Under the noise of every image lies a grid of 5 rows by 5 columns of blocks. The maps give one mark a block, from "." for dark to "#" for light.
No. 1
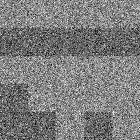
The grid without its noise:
# # # # #
. . . . .
# # # # #
. # # # #
. . # . #
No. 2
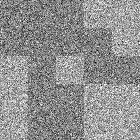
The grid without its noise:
. . . # #
. . . . #
# . # . .
# . . # #
# . . # #
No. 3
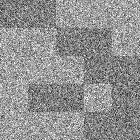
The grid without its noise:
. . # # #
# # . . #
# # # . .
# . . # .
# # # . .
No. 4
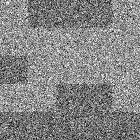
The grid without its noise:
# . . . #
# # # # #
. # # # #
# # . . #
. . . . .
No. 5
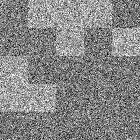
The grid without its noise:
. # # # .
. . # . #
# . . . .
# # . . .
. . . . .
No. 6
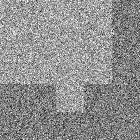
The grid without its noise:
# # # # .
# # # # .
# # # # .
. . # . .
. . . . .
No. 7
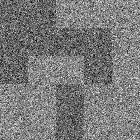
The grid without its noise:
. . # # #
. . . . #
. # # . #
# # . # #
# # . # #
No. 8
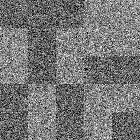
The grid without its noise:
. . . # #
# . # # #
# . # . .
. # . # #
. # . # .
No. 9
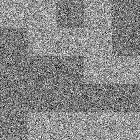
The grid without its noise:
# # . # .
. # # # .
. . . # #
. . . . .
. # # # #
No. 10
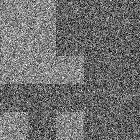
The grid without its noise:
# # . . .
# # . . .
# # # . .
. . . . .
# . # . .
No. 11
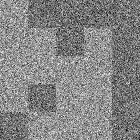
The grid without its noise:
# . . . .
# # . # .
# # # # .
# . # # .
. # # # .
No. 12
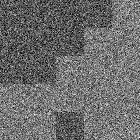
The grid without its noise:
. . . . #
. . . # #
. . # # #
# # # # #
# # . # #
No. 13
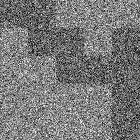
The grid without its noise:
. . # # #
# . . # .
# # . . .
# # # # .
# # # # .
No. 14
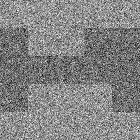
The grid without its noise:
# # # # #
. # # . .
. . . . .
. # # # .
# # # # #
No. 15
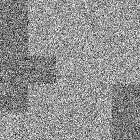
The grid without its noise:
. # # # #
. # # # #
. . # # #
. # # # .
# # # # .
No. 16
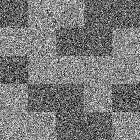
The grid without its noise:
. # # . .
# # . . #
. # # # #
# . . # .
# # . . #
